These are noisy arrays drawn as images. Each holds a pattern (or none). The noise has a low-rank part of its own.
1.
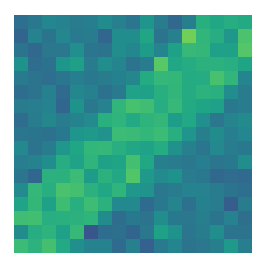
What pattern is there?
a diagonal band
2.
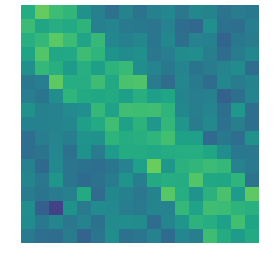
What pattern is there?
a diagonal band
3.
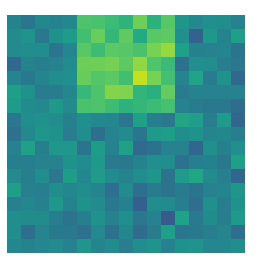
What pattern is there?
one block
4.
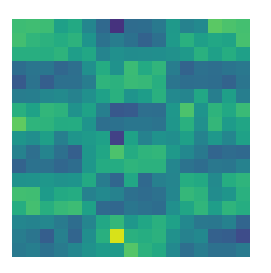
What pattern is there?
a checkerboard
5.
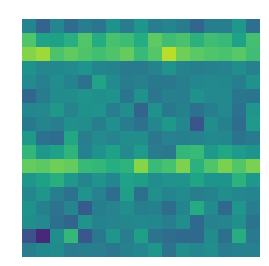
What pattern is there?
bands of rows
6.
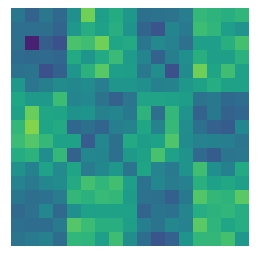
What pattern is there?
a checkerboard
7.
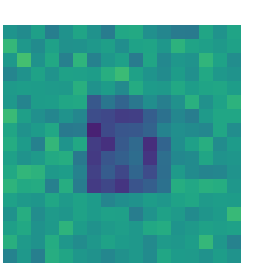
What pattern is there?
one block
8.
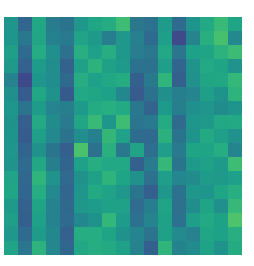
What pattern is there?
bands of columns
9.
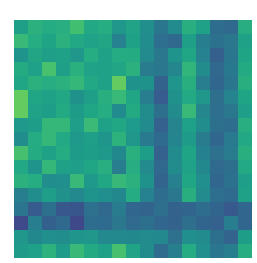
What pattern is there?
bands of rows crossing bands of columns
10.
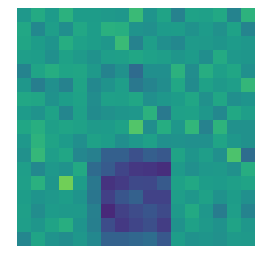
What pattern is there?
one block
